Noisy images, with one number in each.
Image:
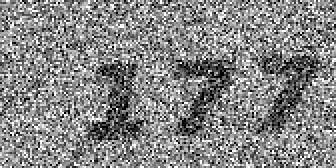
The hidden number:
177
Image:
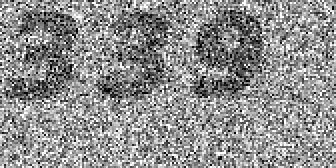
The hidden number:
339
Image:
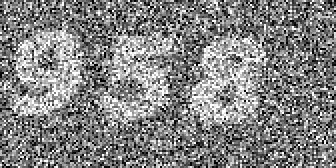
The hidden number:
958
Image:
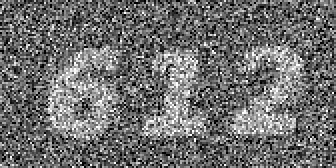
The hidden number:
612
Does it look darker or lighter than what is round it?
lighter
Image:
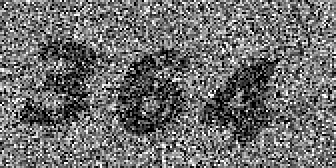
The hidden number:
364
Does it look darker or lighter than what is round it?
darker
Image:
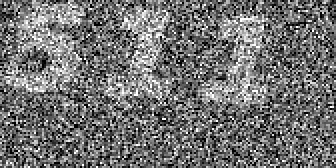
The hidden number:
511
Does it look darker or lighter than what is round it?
lighter
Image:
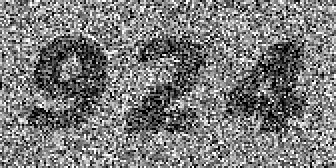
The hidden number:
924
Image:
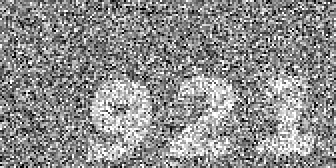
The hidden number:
921
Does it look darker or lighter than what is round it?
lighter
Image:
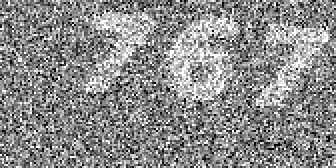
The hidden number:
767
